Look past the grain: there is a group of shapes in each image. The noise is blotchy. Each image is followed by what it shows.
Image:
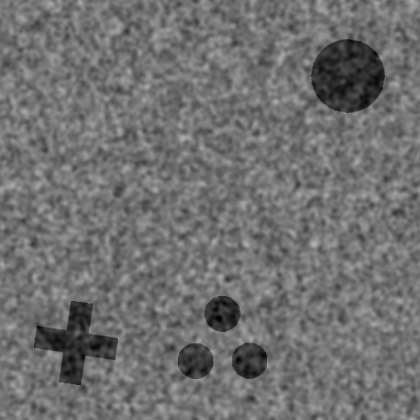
top right: disc; bottom left: cross; bottom middle: three dots
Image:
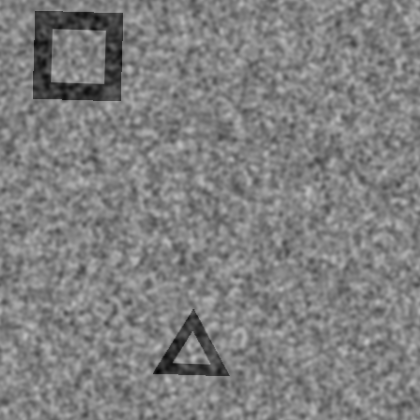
top left: square frame; bottom middle: triangle frame
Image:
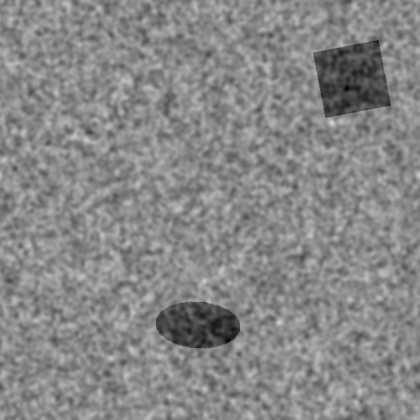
top right: square; bottom middle: ellipse
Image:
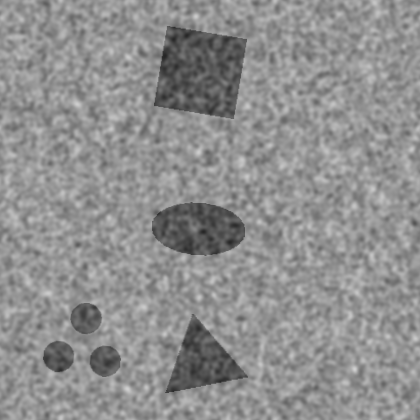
top middle: square; centre: ellipse; bottom left: three dots; bottom middle: triangle
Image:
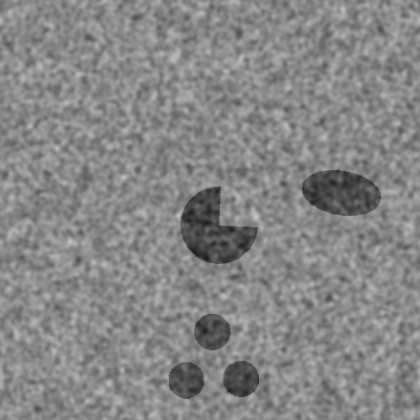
centre: disc with a wedge cut out; middle right: ellipse; bottom middle: three dots
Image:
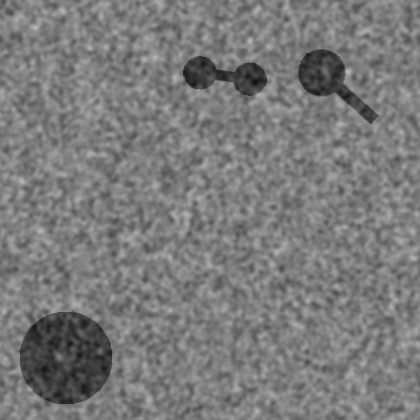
top middle: dumbbell; top right: lollipop; bottom left: disc
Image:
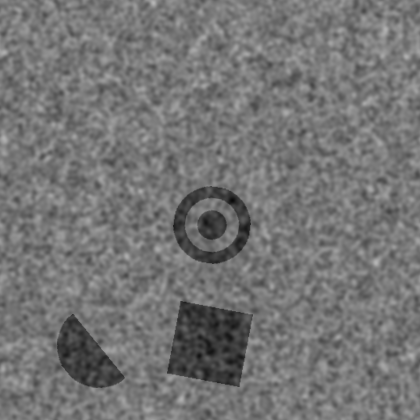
centre: bullseye; bottom left: half disc; bottom middle: square
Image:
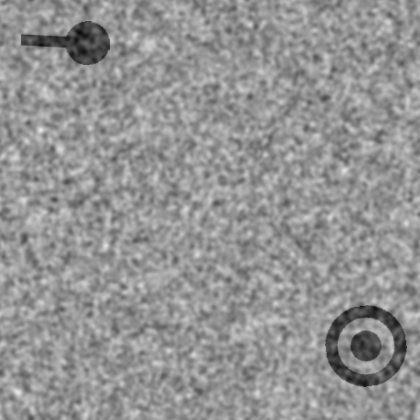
top left: lollipop; bottom right: bullseye
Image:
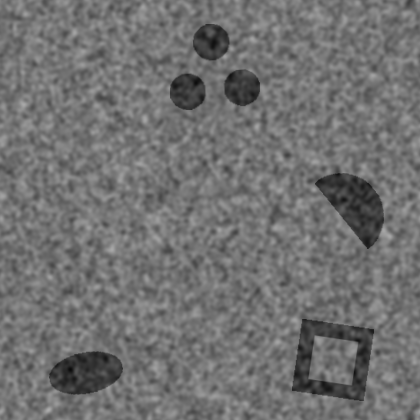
top middle: three dots; middle right: half disc; bottom left: ellipse; bottom right: square frame
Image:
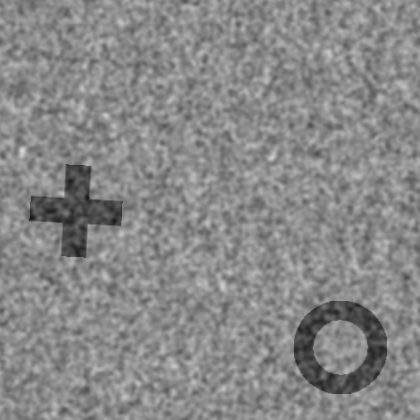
middle left: cross; bottom right: ring
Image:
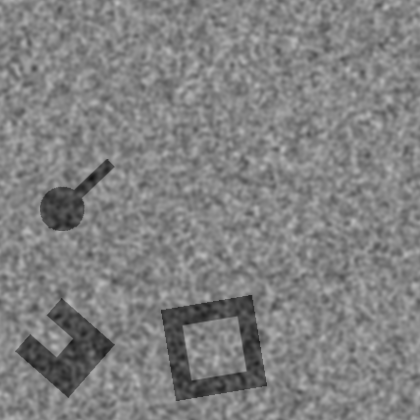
middle left: lollipop; bottom left: square with a notch; bottom middle: square frame
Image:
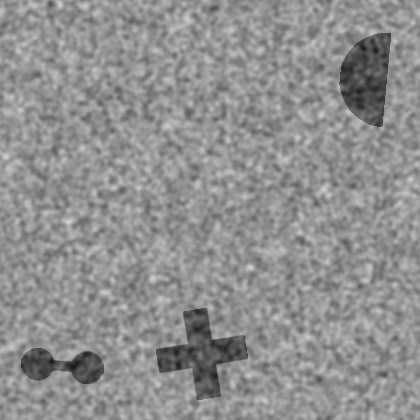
top right: half disc; bottom left: dumbbell; bottom middle: cross
